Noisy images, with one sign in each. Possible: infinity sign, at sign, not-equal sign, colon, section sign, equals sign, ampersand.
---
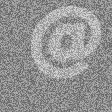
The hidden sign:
at sign
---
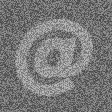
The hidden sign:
at sign
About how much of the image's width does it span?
two thirds
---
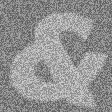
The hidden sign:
ampersand
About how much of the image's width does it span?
nearly all
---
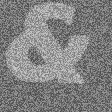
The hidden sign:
ampersand
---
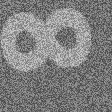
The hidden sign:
infinity sign
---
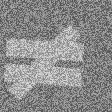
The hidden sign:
not-equal sign
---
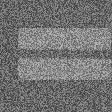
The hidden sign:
equals sign
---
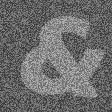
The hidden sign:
ampersand
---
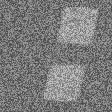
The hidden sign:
colon
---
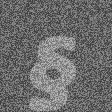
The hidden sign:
section sign
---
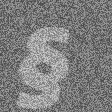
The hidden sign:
section sign
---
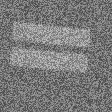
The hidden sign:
equals sign
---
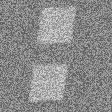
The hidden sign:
colon
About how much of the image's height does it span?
nearly all
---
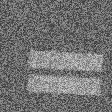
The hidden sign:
equals sign
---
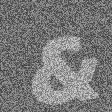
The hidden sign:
ampersand
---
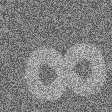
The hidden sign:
infinity sign
